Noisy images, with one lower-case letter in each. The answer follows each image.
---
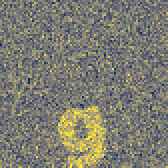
g
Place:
bottom middle
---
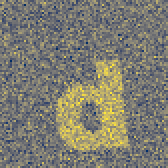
d
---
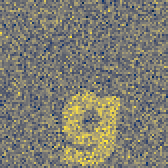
g
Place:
bottom middle
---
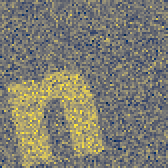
n
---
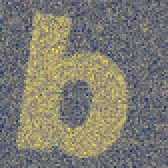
b
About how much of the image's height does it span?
nearly all
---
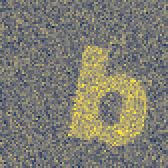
b
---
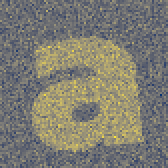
a
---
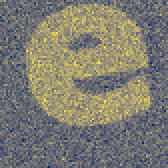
e
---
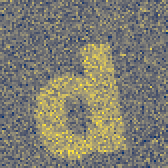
d
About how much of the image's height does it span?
two thirds
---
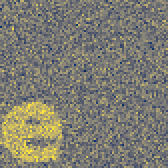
e
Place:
bottom left
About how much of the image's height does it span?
a third
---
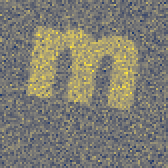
m
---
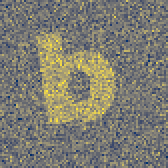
b
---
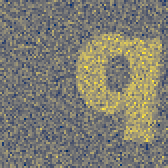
q
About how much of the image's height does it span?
two thirds
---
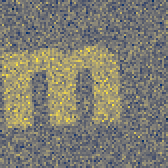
m
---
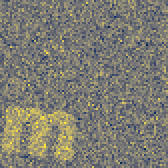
m
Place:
bottom left
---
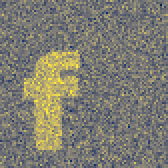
f
